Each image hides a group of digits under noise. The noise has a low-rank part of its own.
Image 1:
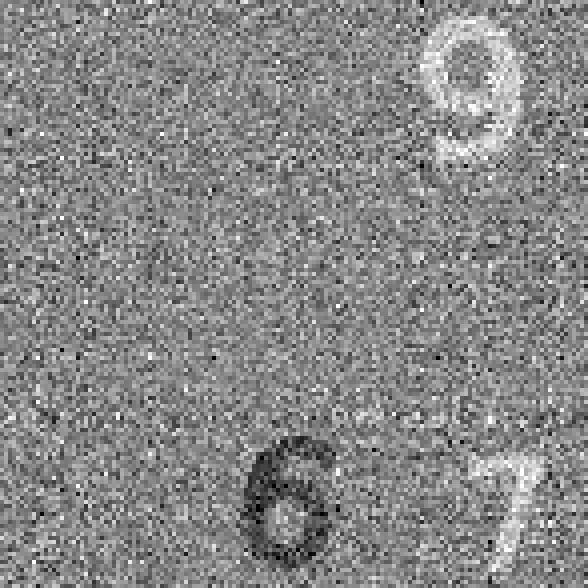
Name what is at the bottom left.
nothing
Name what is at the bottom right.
7
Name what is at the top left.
nothing
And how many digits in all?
3
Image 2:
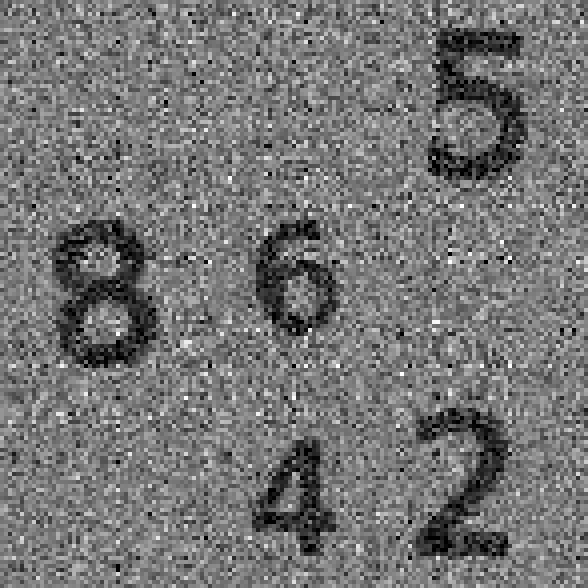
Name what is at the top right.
5
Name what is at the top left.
nothing
